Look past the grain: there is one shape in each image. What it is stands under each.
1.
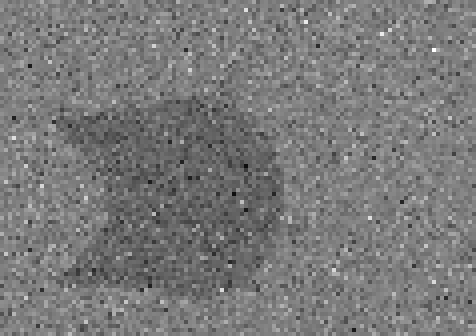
cat's head
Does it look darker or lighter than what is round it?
darker
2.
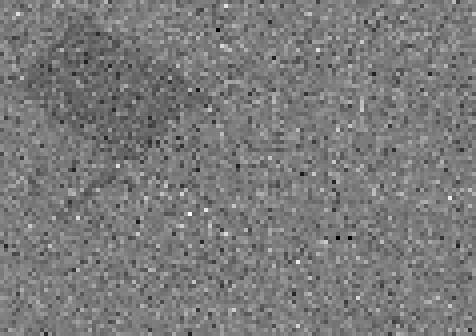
flag
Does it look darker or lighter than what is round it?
darker
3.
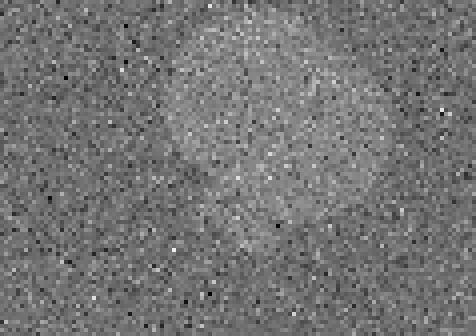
apple
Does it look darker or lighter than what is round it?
lighter
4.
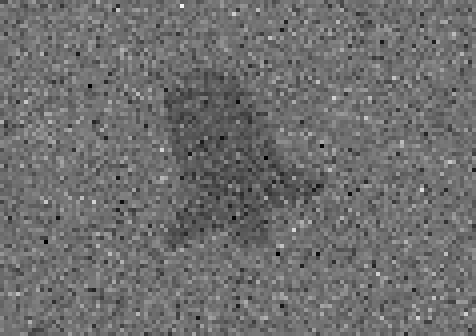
bell
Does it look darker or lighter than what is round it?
darker
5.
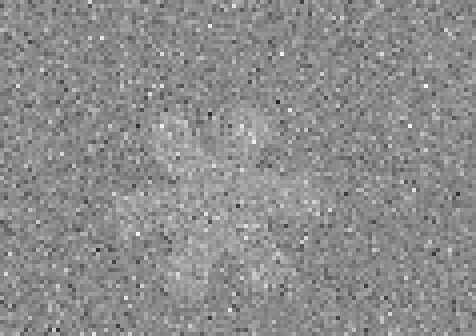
asterisk
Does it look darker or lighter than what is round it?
lighter
